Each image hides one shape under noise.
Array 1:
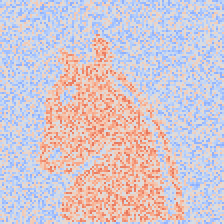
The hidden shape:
chess knight
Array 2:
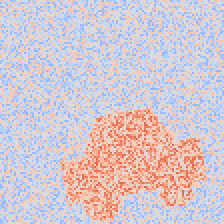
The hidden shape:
car
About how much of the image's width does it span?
two thirds
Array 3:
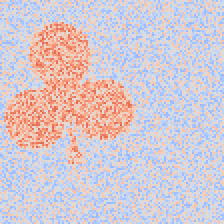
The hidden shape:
club
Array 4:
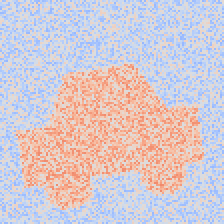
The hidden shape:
car
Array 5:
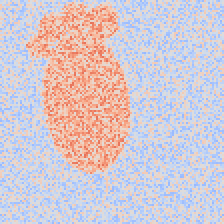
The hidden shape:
footprint
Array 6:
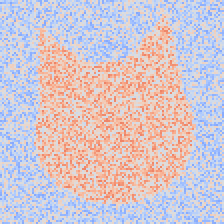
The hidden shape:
cat's head
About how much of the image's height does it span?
nearly all
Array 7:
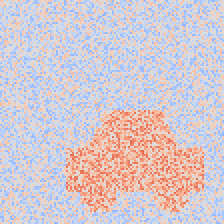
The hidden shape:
car
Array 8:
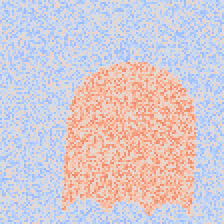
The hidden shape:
ghost
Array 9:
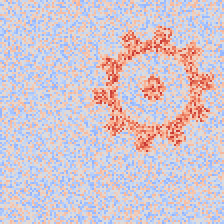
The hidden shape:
gear
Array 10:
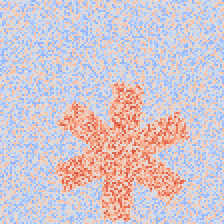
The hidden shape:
asterisk
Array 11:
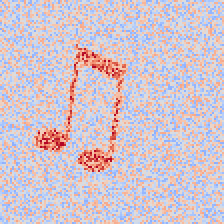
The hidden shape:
pair of musical notes
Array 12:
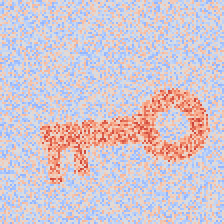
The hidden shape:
key
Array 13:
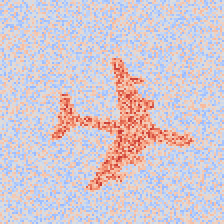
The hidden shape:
airplane
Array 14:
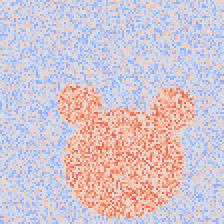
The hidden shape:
bear's head
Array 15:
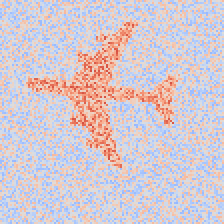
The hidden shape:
airplane
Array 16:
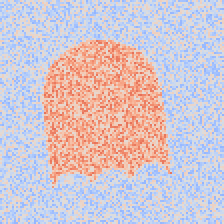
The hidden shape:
ghost
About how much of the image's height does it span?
two thirds
